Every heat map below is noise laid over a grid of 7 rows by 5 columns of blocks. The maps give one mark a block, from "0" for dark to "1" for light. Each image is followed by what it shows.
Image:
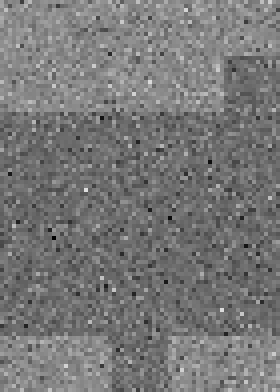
1 1 1 1 1
1 1 1 1 0
0 0 0 0 0
0 0 0 0 0
0 0 0 0 0
0 0 0 0 0
1 1 0 1 1
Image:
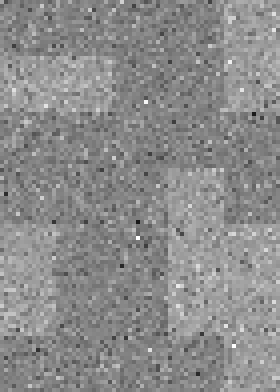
0 0 0 0 1
1 1 0 0 1
0 0 0 0 0
0 0 0 1 0
1 0 0 1 1
1 0 0 1 1
0 0 0 0 1
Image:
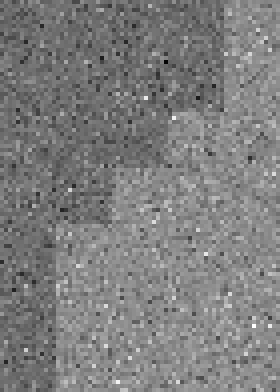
0 0 0 0 1
0 0 0 0 1
0 0 0 1 1
0 0 1 1 1
0 1 1 1 1
0 1 1 1 1
0 1 1 1 1
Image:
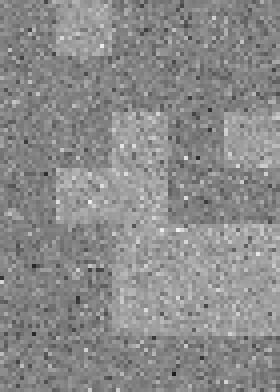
0 1 0 0 0
0 0 0 0 0
0 0 1 0 1
0 1 1 0 0
0 0 1 1 1
0 0 1 1 1
0 0 0 0 0
